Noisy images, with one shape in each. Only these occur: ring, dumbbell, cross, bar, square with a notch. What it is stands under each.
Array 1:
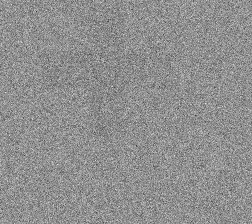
cross
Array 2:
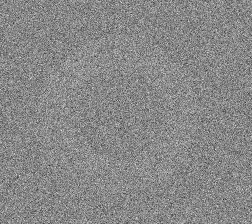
ring
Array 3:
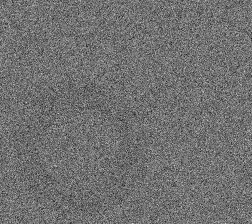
ring
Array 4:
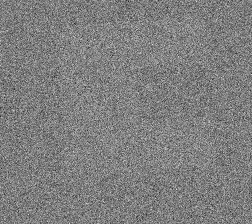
square with a notch
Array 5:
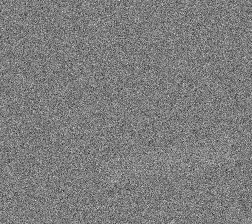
bar
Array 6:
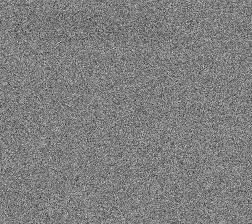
bar
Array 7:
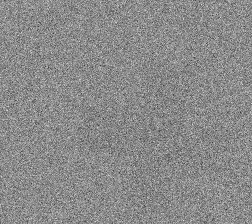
cross
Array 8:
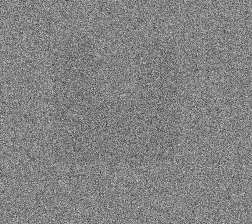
square with a notch
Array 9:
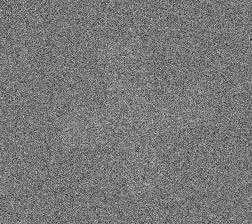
cross
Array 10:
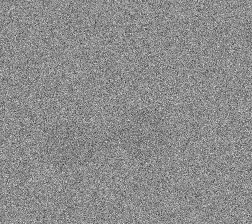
dumbbell
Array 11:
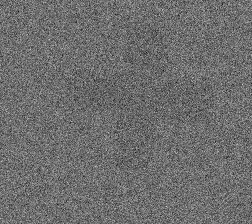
cross
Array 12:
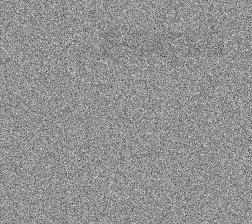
bar
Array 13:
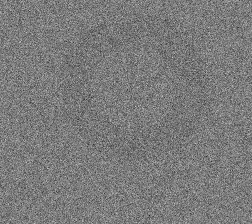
ring
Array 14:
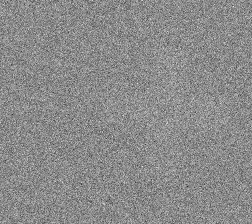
cross
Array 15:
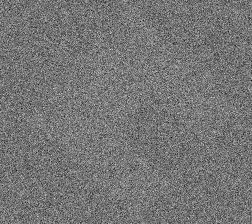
square with a notch
